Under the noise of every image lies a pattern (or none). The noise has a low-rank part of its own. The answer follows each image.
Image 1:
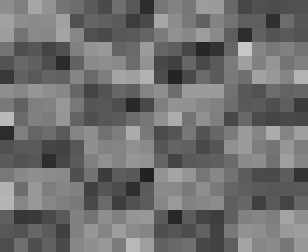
a checkerboard
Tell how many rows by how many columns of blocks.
6 by 4
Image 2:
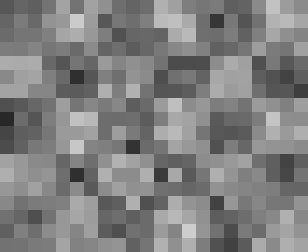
a checkerboard
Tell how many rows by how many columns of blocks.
5 by 6
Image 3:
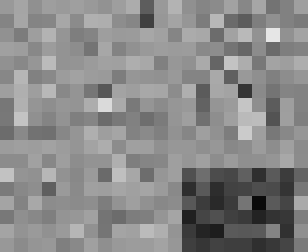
one block
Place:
bottom right
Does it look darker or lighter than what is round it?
darker
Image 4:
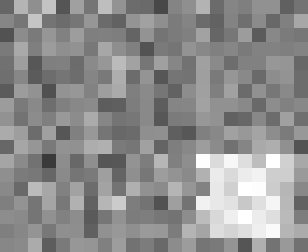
one block
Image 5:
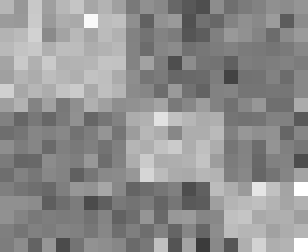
blocks along the diagonal
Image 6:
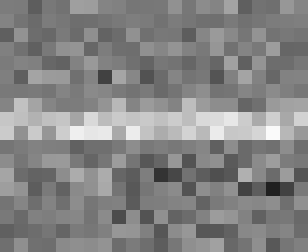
one band of rows
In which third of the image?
middle
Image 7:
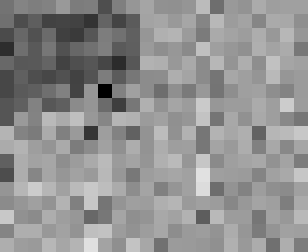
one block
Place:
top left
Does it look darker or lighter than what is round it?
darker
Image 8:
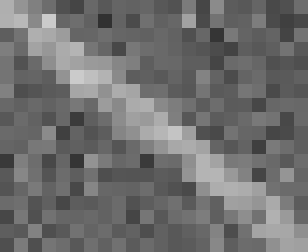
a diagonal band
